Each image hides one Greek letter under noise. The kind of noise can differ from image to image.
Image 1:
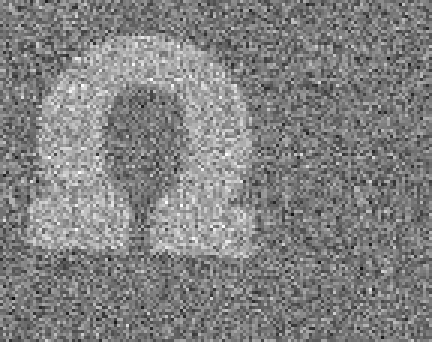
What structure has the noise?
low rank plus noise
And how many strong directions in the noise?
five to eight
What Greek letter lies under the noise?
omega
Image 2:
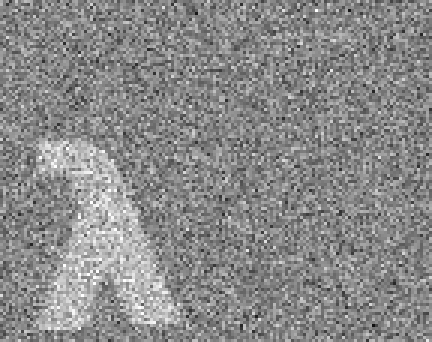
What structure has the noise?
independent entries
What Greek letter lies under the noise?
lambda
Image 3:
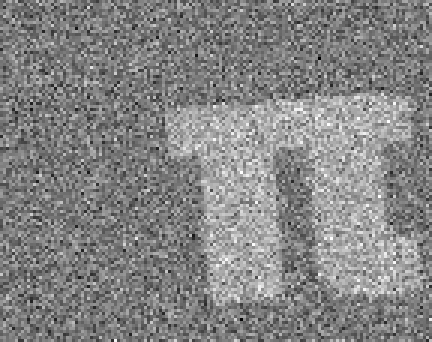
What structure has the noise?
low rank plus noise
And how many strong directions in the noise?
two
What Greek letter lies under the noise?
pi
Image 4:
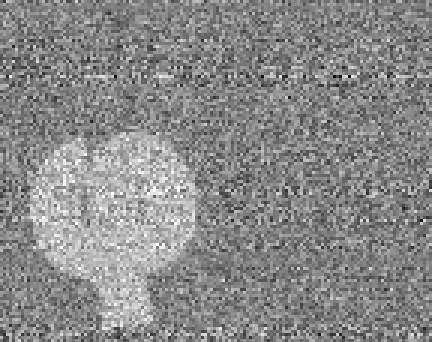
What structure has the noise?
rows of uneven size
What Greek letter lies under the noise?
phi
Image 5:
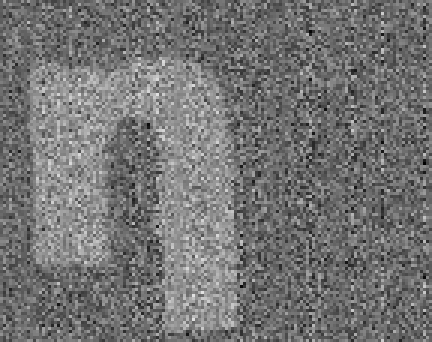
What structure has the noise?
columns of uneven size
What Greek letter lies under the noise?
eta
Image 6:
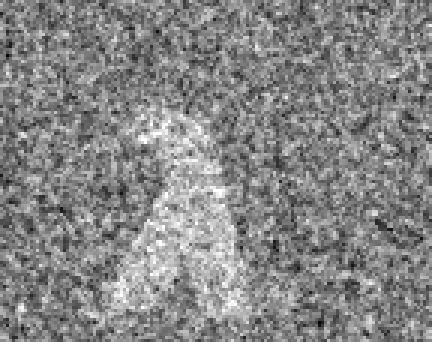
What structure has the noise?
blotchy
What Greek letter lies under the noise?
lambda
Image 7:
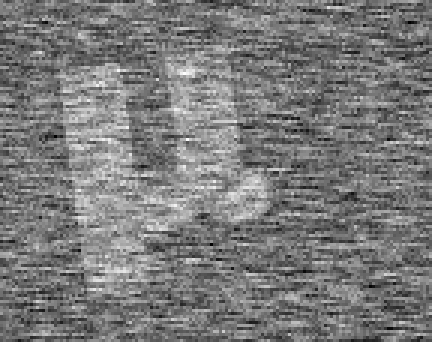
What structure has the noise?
streaked along the rows
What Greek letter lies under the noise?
mu
